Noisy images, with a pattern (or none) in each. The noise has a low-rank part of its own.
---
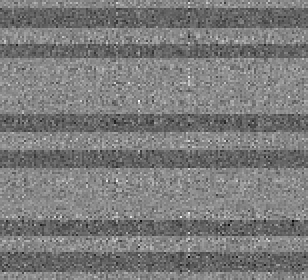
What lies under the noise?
bands of rows
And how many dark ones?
6
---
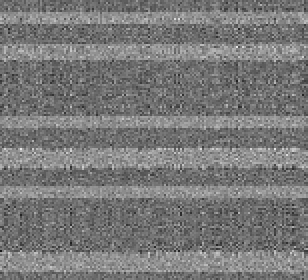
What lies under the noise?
bands of rows
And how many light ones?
6
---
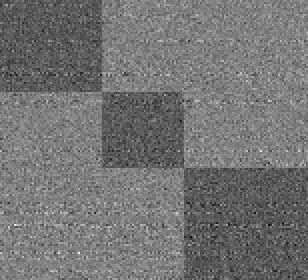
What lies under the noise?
blocks along the diagonal
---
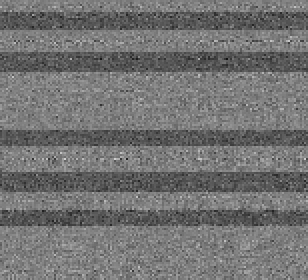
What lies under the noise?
bands of rows
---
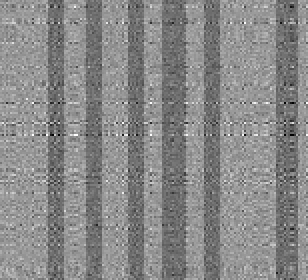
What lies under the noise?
bands of columns
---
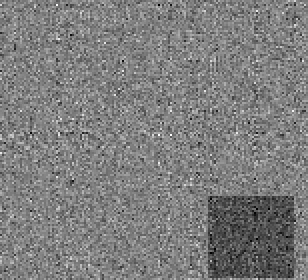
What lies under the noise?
one block
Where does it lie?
bottom right
